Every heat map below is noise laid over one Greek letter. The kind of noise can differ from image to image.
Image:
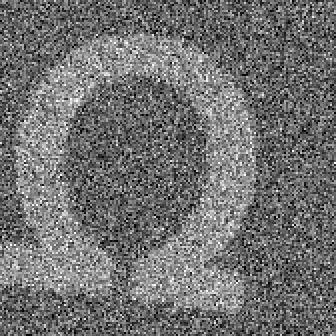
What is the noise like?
independent entries
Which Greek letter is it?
omega
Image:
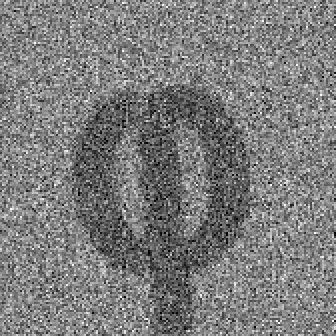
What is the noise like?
low rank plus noise
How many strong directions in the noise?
one
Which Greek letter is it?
phi
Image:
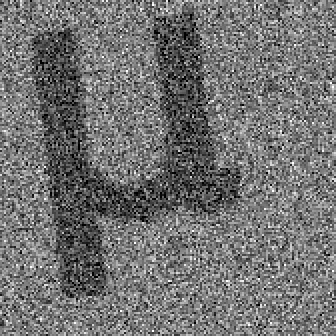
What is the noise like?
low rank plus noise
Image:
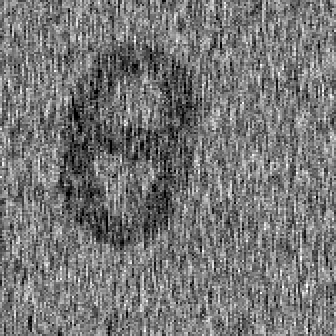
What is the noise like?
streaked along the columns
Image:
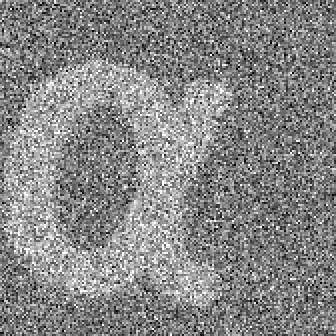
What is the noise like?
independent entries
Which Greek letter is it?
alpha
